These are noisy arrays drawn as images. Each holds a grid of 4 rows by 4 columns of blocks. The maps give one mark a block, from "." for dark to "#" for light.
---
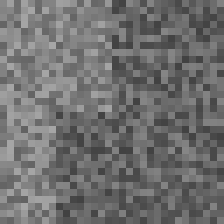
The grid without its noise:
# # . .
# # . .
# . . .
# . . .
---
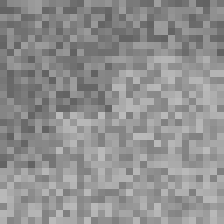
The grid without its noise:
. . . .
. . # #
. # # #
# # # #
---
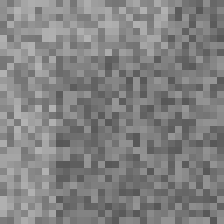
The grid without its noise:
# # # .
# . . .
# . . .
# . . .
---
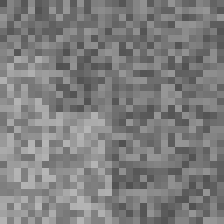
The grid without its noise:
. . . .
# . . .
# # . .
# # . .
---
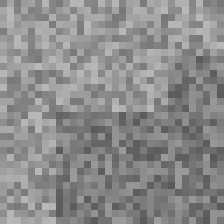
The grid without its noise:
# # # #
# # # .
# . . .
# . . .
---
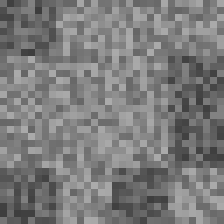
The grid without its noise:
. # # #
# # # .
# # # .
. # . #
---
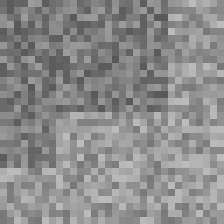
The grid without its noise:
. . . #
. . . #
. # # #
# # # #
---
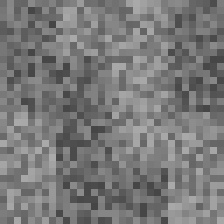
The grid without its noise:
. # # .
. . # .
# . # #
# . . #
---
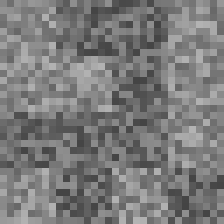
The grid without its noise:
# . . #
# # . #
. . . #
# . # .
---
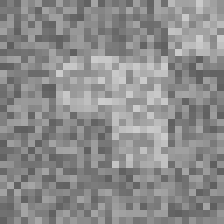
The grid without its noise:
. . . #
. # # .
. . # .
. . . .
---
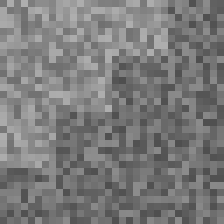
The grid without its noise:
# # # .
# # . .
# . . .
. . . .
